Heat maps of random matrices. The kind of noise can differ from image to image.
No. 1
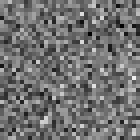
independent entries
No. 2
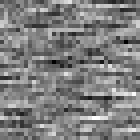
streaked along the rows
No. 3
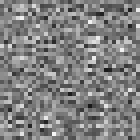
low rank plus noise
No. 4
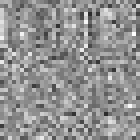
low rank plus noise
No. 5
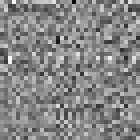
low rank plus noise
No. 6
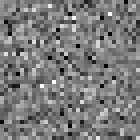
heavy tails
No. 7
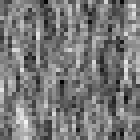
streaked along the columns
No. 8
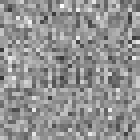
low rank plus noise
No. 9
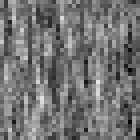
streaked along the columns
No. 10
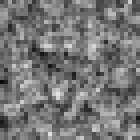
blotchy
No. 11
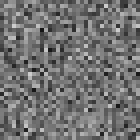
low rank plus noise
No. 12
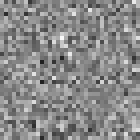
low rank plus noise
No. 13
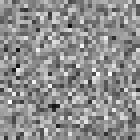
independent entries
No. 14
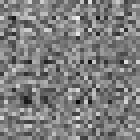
low rank plus noise
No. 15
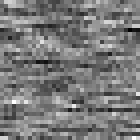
streaked along the rows
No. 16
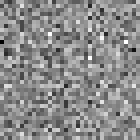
low rank plus noise
